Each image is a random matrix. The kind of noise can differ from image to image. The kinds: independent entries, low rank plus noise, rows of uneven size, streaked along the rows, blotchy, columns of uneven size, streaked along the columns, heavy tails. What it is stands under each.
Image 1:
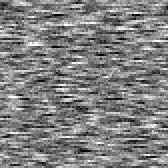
streaked along the rows
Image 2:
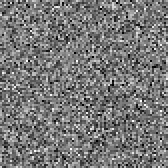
independent entries
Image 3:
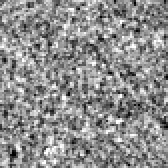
blotchy
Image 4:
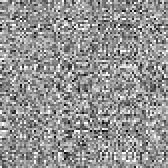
low rank plus noise
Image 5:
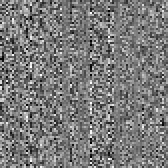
columns of uneven size
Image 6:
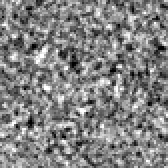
blotchy
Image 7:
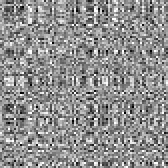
low rank plus noise
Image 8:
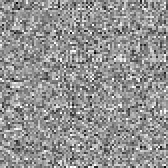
low rank plus noise
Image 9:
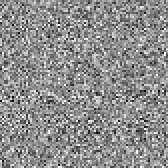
low rank plus noise
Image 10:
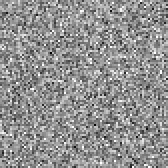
independent entries
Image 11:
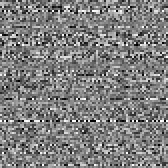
rows of uneven size
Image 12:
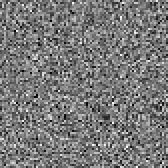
low rank plus noise
